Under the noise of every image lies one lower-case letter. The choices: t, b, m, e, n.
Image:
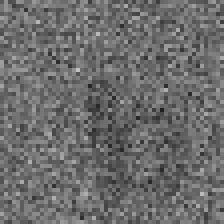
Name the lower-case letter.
b
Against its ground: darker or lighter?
darker
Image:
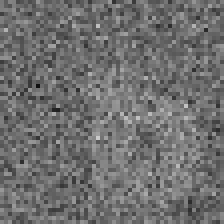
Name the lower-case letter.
b
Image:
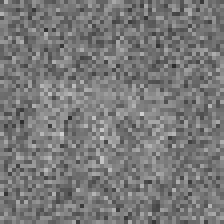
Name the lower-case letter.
m
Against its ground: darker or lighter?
lighter
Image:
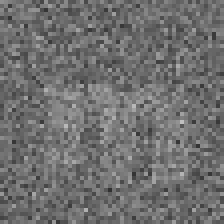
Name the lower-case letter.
m
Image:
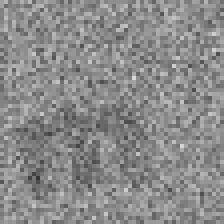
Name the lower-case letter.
m
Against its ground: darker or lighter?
darker
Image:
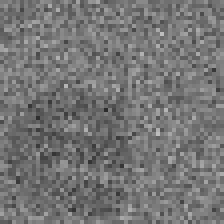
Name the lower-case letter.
e
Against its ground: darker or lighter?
darker
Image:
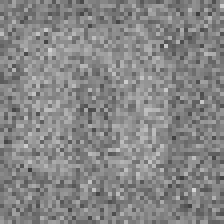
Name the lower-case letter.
n
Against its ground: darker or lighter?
lighter
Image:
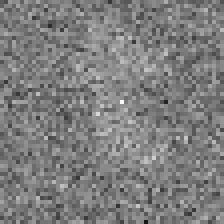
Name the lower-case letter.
t
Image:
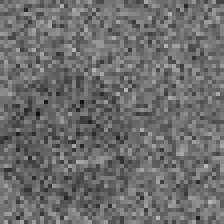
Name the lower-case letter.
e
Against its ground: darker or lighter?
darker
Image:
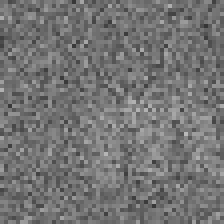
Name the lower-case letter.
m
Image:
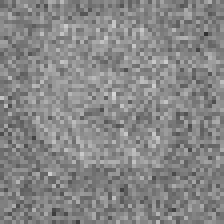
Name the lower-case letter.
e
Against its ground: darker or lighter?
lighter
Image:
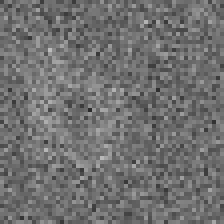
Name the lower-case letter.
b
